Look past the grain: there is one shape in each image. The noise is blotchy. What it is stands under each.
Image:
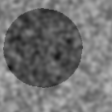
disc
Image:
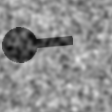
lollipop
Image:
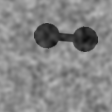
dumbbell
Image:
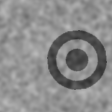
bullseye
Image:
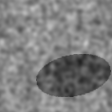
ellipse
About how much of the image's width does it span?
two thirds
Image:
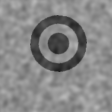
bullseye
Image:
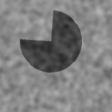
disc with a wedge cut out
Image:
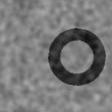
ring
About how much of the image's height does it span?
half
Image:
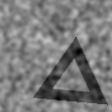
triangle frame
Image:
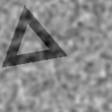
triangle frame
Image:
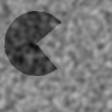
disc with a wedge cut out
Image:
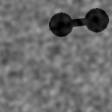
dumbbell
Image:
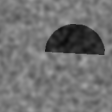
half disc
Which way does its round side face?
up
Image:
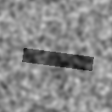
bar
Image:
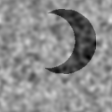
crescent
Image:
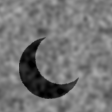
crescent
